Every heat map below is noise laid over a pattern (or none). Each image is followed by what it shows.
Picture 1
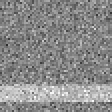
one band of rows
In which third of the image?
bottom
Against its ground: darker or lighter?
lighter
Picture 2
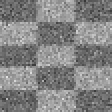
a checkerboard
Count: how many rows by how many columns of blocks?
5 by 3
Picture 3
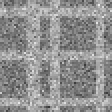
bands of rows crossing bands of columns
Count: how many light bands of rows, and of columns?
3 and 3
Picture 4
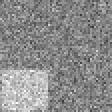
one block
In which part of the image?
bottom left
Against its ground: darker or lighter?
lighter
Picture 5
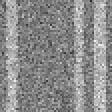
bands of columns
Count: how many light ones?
3
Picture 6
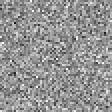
only noise
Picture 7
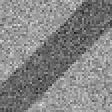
a diagonal band
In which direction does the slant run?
bottom left to top right
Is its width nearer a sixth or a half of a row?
a half
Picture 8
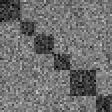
blocks along the diagonal
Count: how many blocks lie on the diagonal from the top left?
6
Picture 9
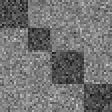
blocks along the diagonal
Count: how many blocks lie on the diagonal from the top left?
4
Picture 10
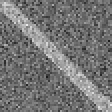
a diagonal band
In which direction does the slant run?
top left to bottom right
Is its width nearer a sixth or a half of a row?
a sixth
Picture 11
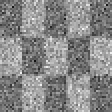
a checkerboard
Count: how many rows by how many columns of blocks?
3 by 5
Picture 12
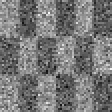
a checkerboard
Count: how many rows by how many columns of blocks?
3 by 6
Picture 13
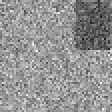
one block
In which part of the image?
top right
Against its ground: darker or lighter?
darker
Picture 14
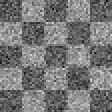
a checkerboard
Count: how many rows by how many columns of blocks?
5 by 5
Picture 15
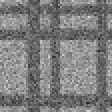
bands of rows crossing bands of columns
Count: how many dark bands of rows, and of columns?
3 and 3
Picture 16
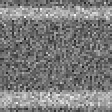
bands of rows
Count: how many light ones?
2
